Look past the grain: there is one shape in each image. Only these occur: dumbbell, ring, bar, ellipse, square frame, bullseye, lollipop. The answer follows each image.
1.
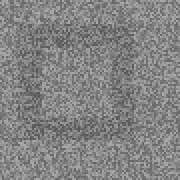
square frame
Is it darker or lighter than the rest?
darker
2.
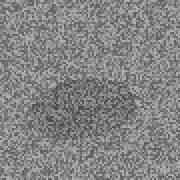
ellipse
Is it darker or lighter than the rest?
darker
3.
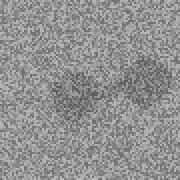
dumbbell
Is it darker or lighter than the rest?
darker
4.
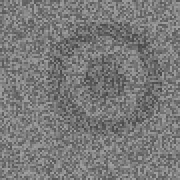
bullseye
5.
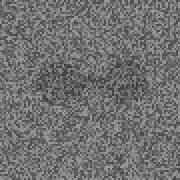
dumbbell
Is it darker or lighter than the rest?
darker
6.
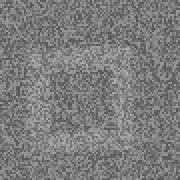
square frame
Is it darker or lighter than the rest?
lighter
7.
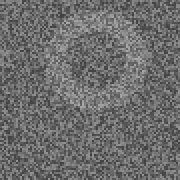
ring
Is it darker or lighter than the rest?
lighter
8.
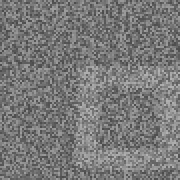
square frame
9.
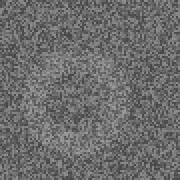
ring
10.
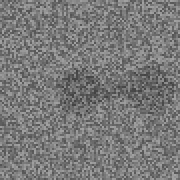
dumbbell
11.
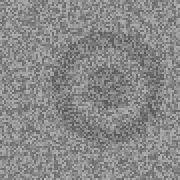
bullseye
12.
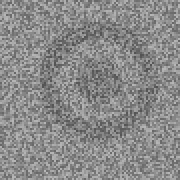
bullseye
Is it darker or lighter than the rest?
darker
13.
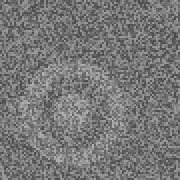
bullseye
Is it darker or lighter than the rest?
lighter
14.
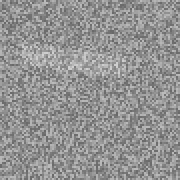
bar
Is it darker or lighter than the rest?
lighter
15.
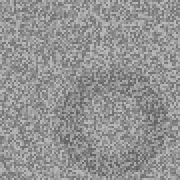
ring
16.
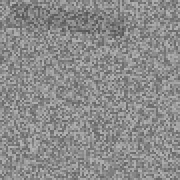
bar
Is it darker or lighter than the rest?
darker
